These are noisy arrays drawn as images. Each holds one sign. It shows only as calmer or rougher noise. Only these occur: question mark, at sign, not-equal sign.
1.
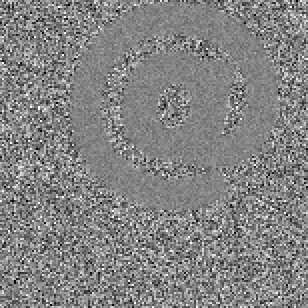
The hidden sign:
at sign
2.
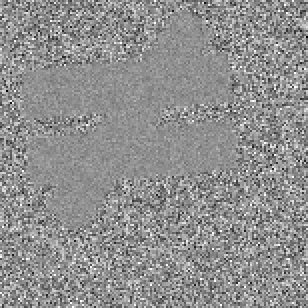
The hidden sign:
not-equal sign
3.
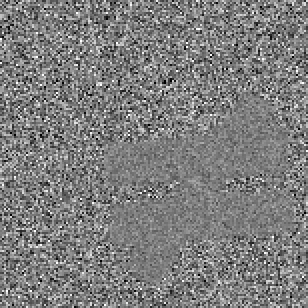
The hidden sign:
not-equal sign
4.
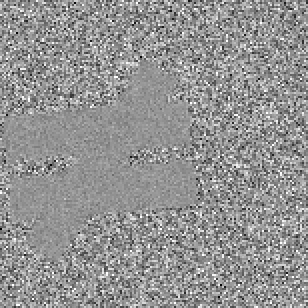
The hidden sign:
not-equal sign
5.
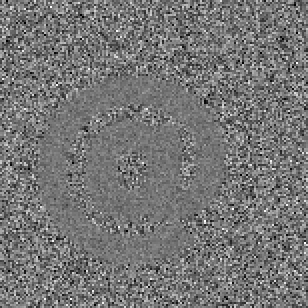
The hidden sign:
at sign
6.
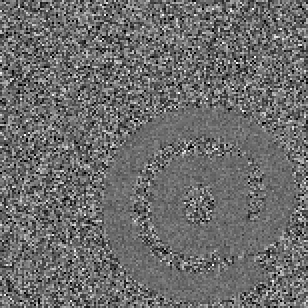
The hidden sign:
at sign
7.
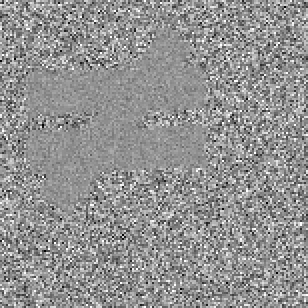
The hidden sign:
not-equal sign
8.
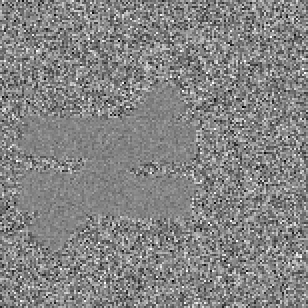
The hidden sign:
not-equal sign
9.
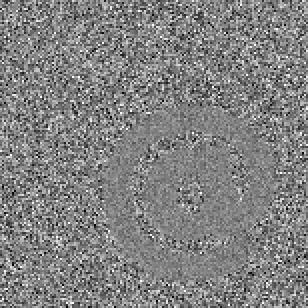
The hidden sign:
at sign
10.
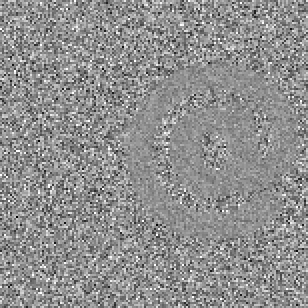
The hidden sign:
at sign
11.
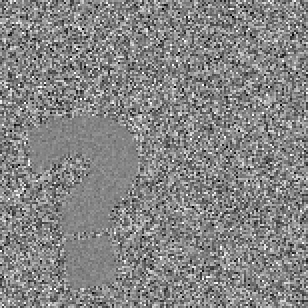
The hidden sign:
question mark
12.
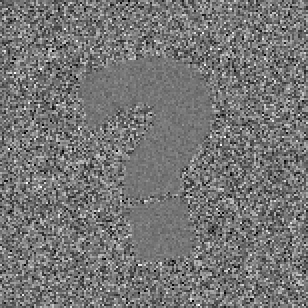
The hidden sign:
question mark
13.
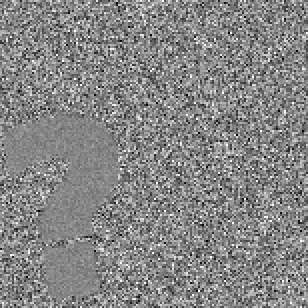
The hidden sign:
question mark
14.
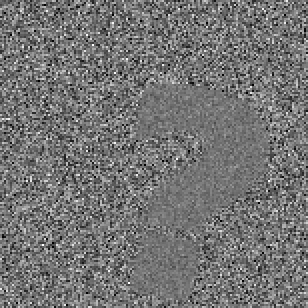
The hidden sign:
question mark
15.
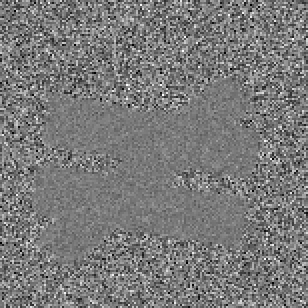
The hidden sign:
not-equal sign
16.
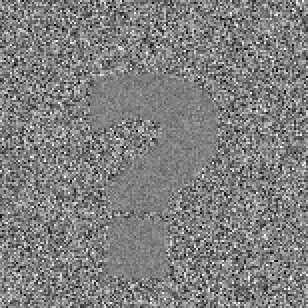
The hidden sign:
question mark
